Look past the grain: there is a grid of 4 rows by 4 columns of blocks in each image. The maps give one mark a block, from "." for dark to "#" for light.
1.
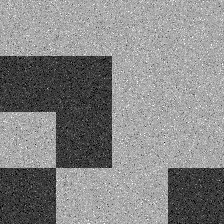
# # # #
. . # #
# . # #
. # # .
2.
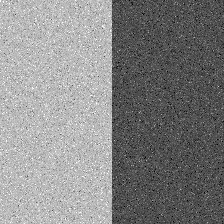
# # . .
# # . .
# # . .
# # . .
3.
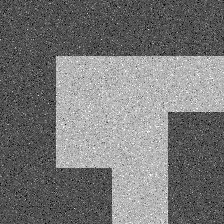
. . . .
. # # #
. # # .
. . # .
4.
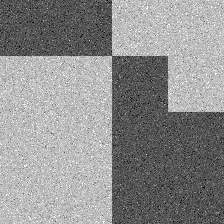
. . # #
# # . #
# # . .
# # . .
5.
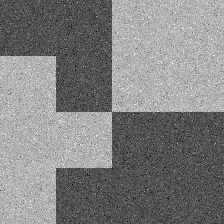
. . # #
# . # #
# # . .
# . . .
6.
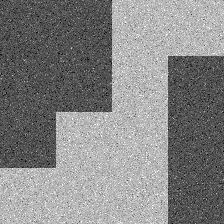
. . # #
. . # .
. # # .
# # # .
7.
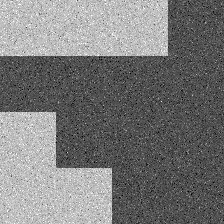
# # # .
. . . .
# . . .
# # . .
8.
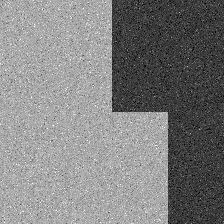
# # . .
# # . .
# # # .
# # # .
